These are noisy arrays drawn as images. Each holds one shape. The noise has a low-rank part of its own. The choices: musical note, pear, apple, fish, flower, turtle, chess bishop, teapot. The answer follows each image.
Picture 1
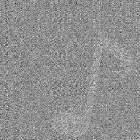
light musical note
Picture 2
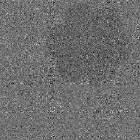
dark flower
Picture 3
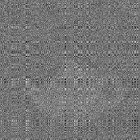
light teapot
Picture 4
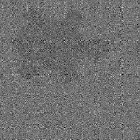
dark turtle
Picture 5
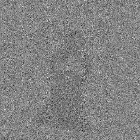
dark chess bishop
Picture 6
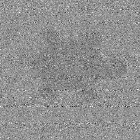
dark turtle
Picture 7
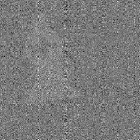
light chess bishop
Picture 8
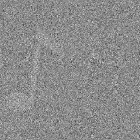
light musical note
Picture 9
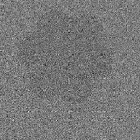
dark flower
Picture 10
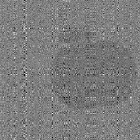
dark apple
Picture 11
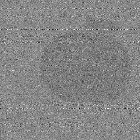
dark apple
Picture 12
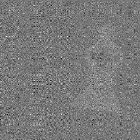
light chess bishop
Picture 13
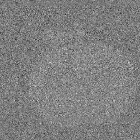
light apple
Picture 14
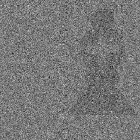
dark chess bishop
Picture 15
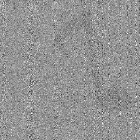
dark musical note
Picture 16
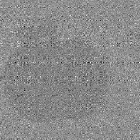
dark apple
